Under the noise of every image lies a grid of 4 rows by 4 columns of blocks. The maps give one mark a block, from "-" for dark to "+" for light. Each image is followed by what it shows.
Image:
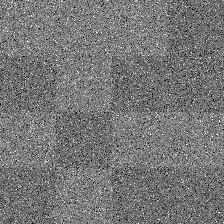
+ + + -
- + - -
+ - + +
- + - -
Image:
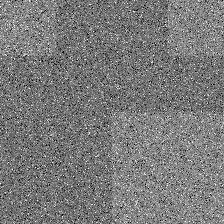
+ - - +
- - - -
- - + +
- - + +
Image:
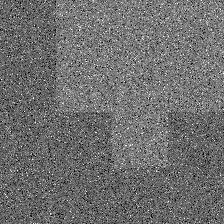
- + + +
- + + +
- - + -
- - - -
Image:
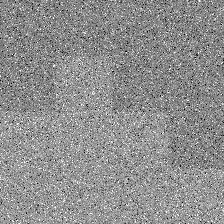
- - - -
- + - -
+ + + -
+ + + +
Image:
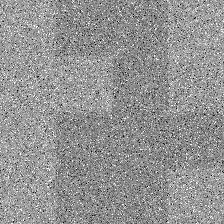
+ - - +
+ + - +
+ - - -
+ - - +
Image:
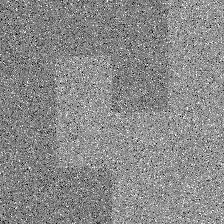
- - - +
- + - +
- + + +
- - + +
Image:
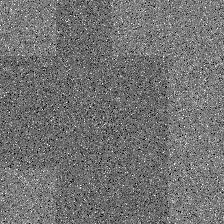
+ - + +
- - - +
- - - +
+ - - +
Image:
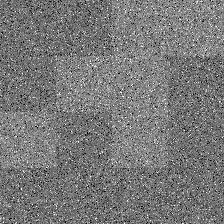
- - + +
- + + -
+ - + -
- - - -
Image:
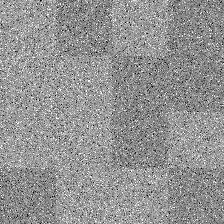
+ - + -
+ + - -
+ + - +
- + + -
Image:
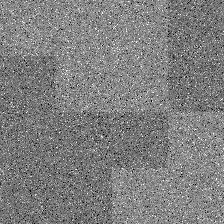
+ + + -
- + + -
- - - +
- - + +
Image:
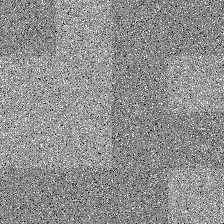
- + - -
+ + - +
+ + - -
- - - +
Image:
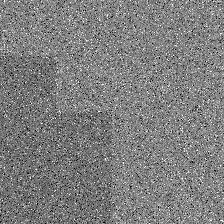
+ + + +
- + + +
- - + +
- - + +
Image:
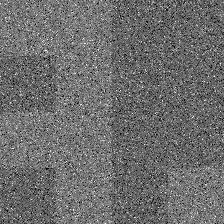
+ + - -
- + - -
+ + - -
- + - +
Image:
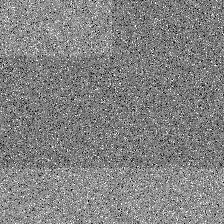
+ + - -
- - - -
- - - -
+ + + +
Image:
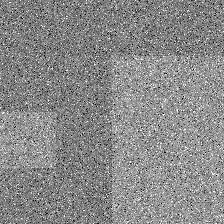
- - - -
- - + +
+ - + +
- - + +
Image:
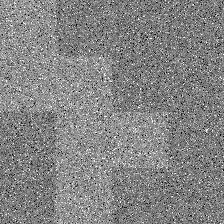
+ - - -
+ + - -
- + + -
- + - -
